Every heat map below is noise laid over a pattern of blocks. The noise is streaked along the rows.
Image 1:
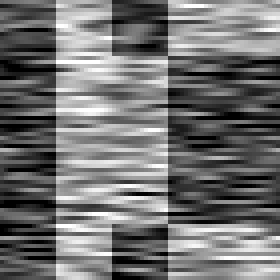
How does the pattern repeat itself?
top and bottom mirror each other
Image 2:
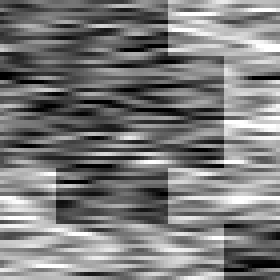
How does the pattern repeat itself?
mirrored about the diagonal from the top left
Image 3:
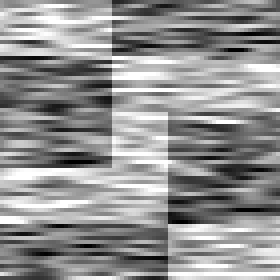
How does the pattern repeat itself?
the same after a half turn
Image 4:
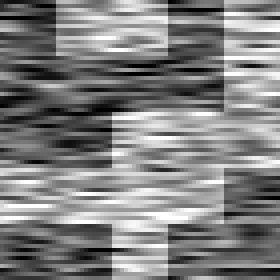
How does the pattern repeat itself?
no symmetry
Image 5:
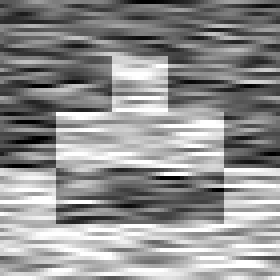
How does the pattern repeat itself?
left and right mirror each other
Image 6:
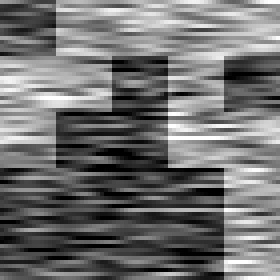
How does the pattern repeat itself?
no symmetry
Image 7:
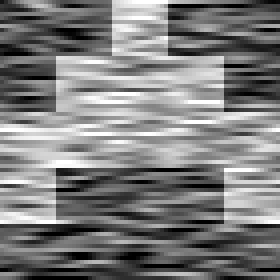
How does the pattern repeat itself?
left and right mirror each other
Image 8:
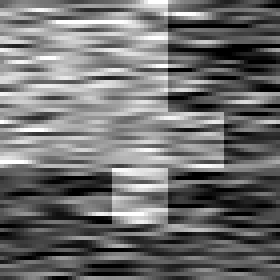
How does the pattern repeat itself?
mirrored about the diagonal from the top left
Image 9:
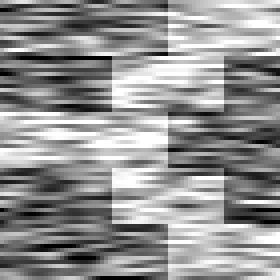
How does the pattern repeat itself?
top and bottom mirror each other
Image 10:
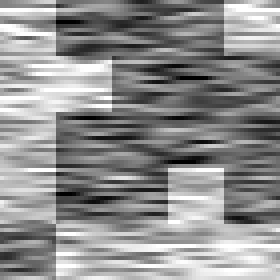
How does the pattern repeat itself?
mirrored about the diagonal from the bottom left
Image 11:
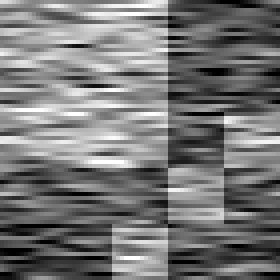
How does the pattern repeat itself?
mirrored about the diagonal from the top left
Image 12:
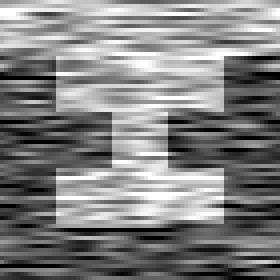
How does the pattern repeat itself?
left and right mirror each other
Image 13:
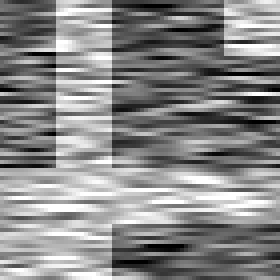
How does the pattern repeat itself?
mirrored about the diagonal from the bottom left
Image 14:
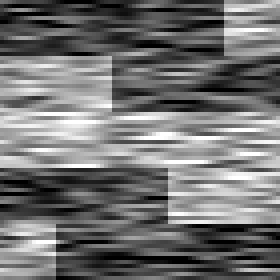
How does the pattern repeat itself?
the same after a half turn
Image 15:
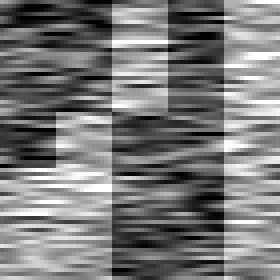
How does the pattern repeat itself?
no symmetry
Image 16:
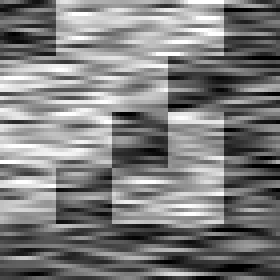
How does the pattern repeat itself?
mirrored about the diagonal from the top left
